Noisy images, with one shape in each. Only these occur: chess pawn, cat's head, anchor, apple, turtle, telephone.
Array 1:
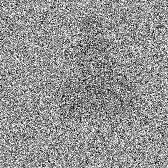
chess pawn
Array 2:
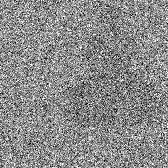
chess pawn
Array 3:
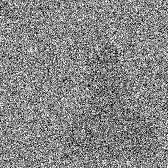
chess pawn
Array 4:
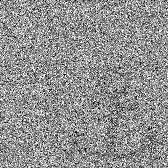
anchor
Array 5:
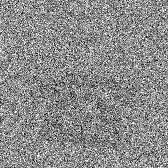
telephone
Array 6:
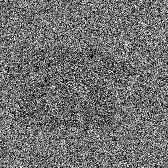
telephone
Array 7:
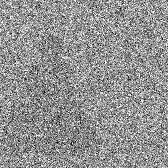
chess pawn
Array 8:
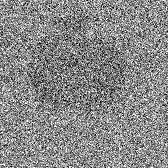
apple
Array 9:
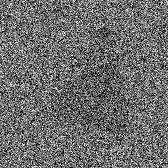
chess pawn
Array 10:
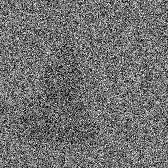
chess pawn
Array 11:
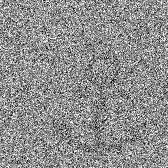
anchor
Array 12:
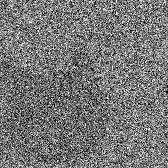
cat's head
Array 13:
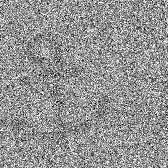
anchor
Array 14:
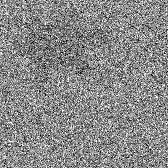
turtle
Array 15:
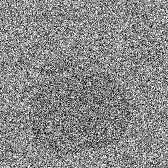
apple
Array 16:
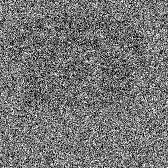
telephone
